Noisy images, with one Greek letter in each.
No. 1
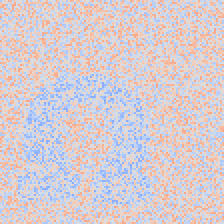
omega
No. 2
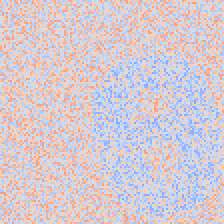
theta
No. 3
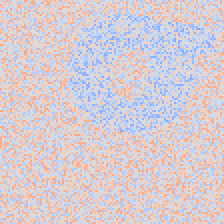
sigma
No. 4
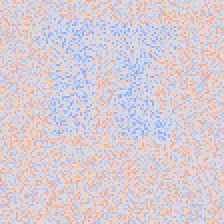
pi
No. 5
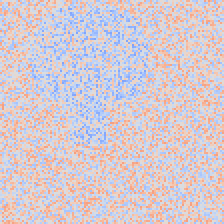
phi
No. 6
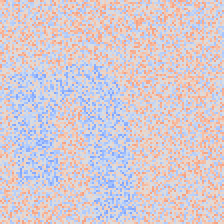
eta
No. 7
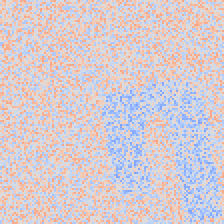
eta
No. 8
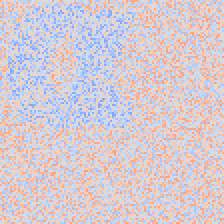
alpha
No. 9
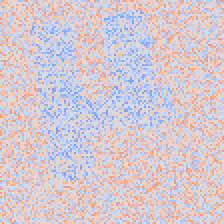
mu
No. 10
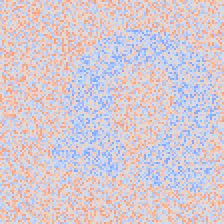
omega
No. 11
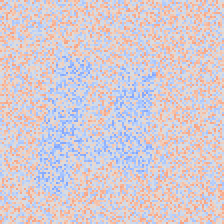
mu
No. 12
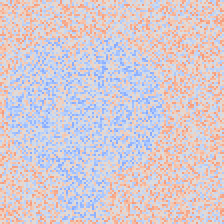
phi
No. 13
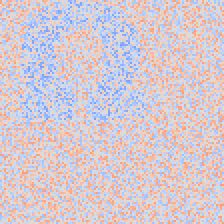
omega
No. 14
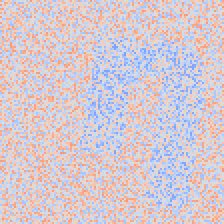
eta
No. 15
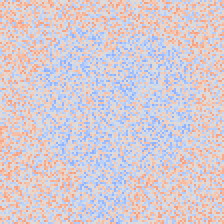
phi
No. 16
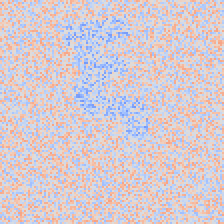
xi
